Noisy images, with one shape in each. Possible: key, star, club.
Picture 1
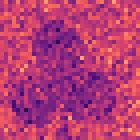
club
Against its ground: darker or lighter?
darker
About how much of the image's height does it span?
nearly all
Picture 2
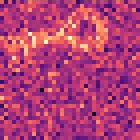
key
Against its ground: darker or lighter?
lighter
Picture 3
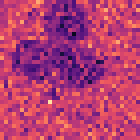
club
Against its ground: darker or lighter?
darker
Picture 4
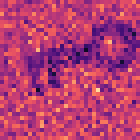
key
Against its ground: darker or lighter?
darker
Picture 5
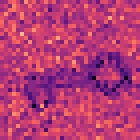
key
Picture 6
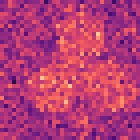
club
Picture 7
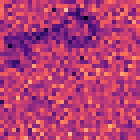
key
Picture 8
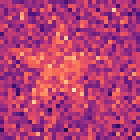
star
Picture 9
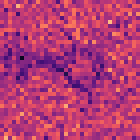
key
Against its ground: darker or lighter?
darker
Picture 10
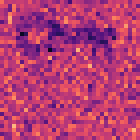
key
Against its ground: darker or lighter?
darker
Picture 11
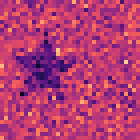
star
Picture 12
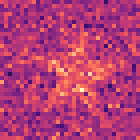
star
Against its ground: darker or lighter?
lighter
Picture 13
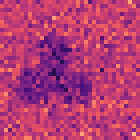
club
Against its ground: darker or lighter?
darker
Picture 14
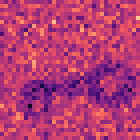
key
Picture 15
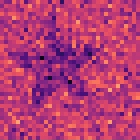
star
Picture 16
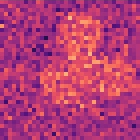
club
